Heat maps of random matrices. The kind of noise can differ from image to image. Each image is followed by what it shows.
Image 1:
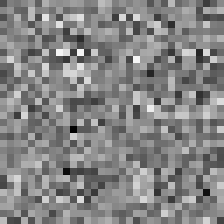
low rank plus noise
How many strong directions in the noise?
three or four
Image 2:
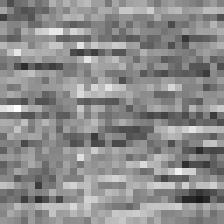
streaked along the rows
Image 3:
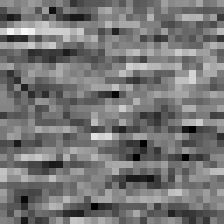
streaked along the rows
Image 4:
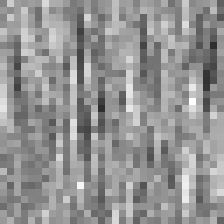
streaked along the columns
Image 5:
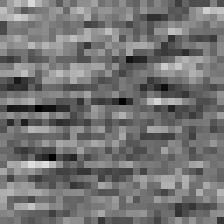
streaked along the rows
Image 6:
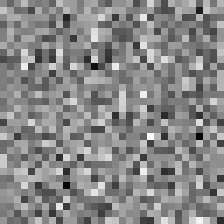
low rank plus noise
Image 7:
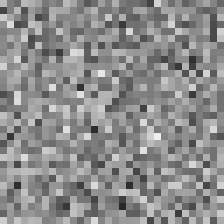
independent entries
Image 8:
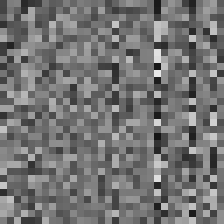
columns of uneven size
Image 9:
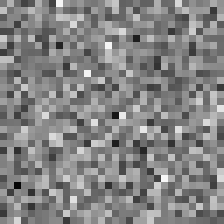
independent entries
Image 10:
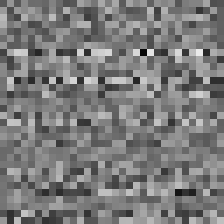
rows of uneven size
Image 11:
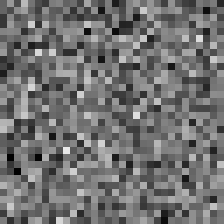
independent entries
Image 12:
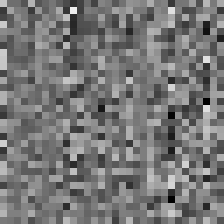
columns of uneven size
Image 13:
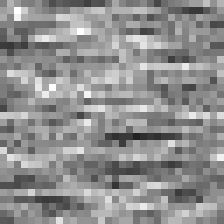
streaked along the rows
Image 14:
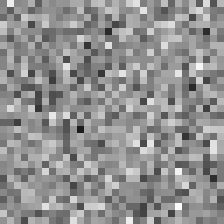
independent entries
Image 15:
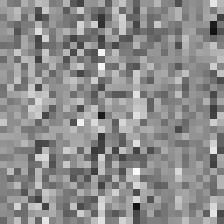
columns of uneven size
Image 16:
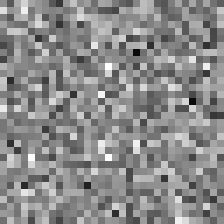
independent entries
